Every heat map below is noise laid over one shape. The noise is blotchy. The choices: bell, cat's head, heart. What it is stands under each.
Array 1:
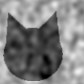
cat's head
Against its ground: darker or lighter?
darker
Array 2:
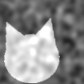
cat's head
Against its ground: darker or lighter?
lighter
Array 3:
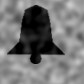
bell
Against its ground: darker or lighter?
darker
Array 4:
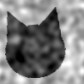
cat's head
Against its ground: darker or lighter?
darker
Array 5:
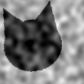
cat's head
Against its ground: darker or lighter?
darker
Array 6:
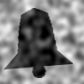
bell
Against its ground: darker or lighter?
darker
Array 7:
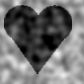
heart
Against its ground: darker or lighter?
darker
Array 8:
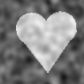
heart
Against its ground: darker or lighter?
lighter
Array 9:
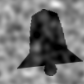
bell
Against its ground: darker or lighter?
darker
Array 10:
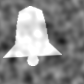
bell
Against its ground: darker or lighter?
lighter
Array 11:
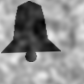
bell
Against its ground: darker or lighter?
darker
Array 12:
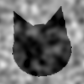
cat's head
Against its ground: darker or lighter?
darker
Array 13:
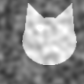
cat's head
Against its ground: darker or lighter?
lighter
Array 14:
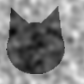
cat's head
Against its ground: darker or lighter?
darker
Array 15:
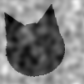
cat's head
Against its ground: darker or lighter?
darker
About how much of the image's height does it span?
nearly all
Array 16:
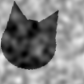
cat's head
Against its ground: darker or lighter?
darker
